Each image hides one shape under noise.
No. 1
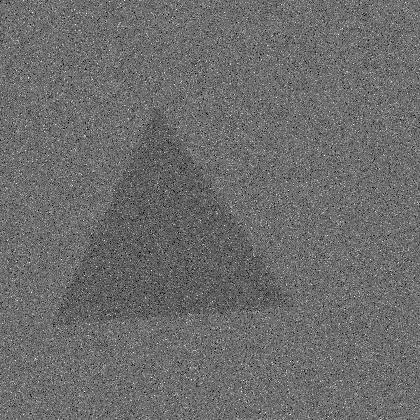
triangle
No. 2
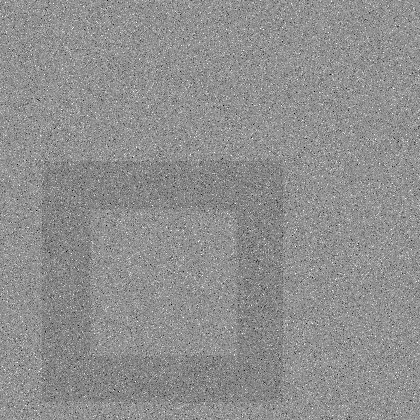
square frame
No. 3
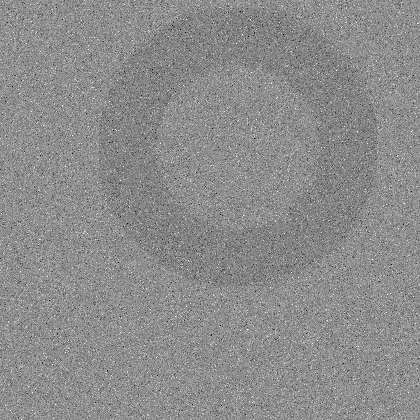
ring
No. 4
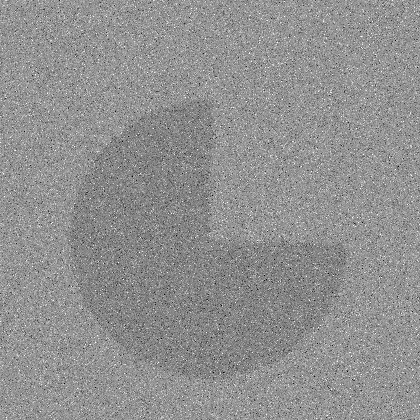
disc with a wedge cut out
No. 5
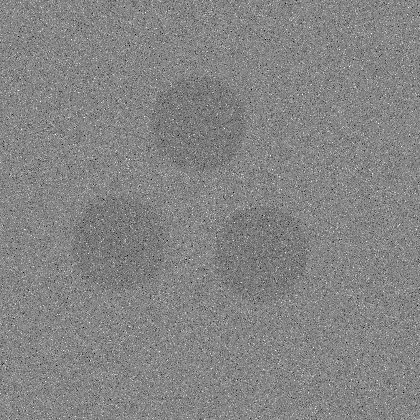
three dots
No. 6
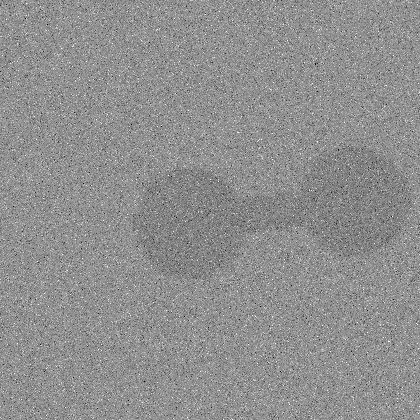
dumbbell
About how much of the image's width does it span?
two thirds
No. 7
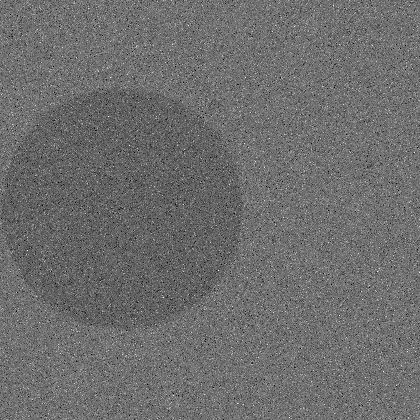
disc
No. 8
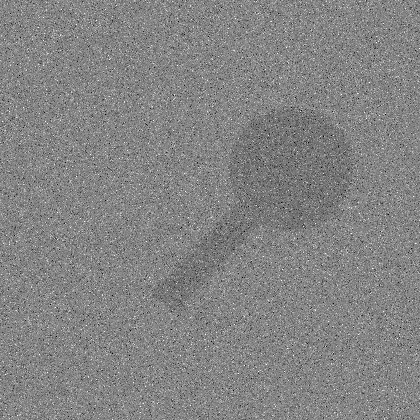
lollipop
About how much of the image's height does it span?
half
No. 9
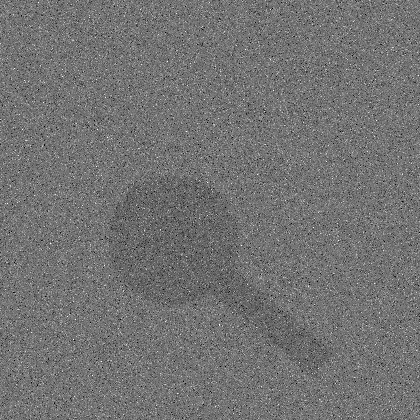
lollipop
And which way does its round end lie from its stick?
up and left
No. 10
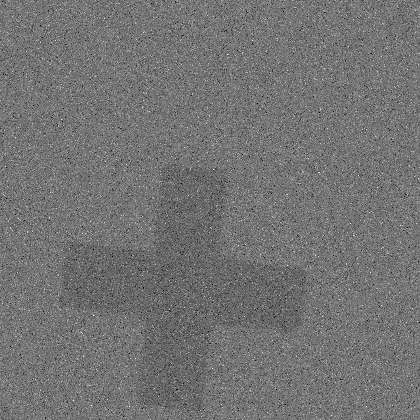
cross
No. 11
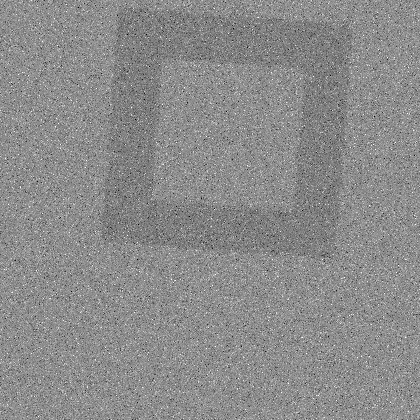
square frame
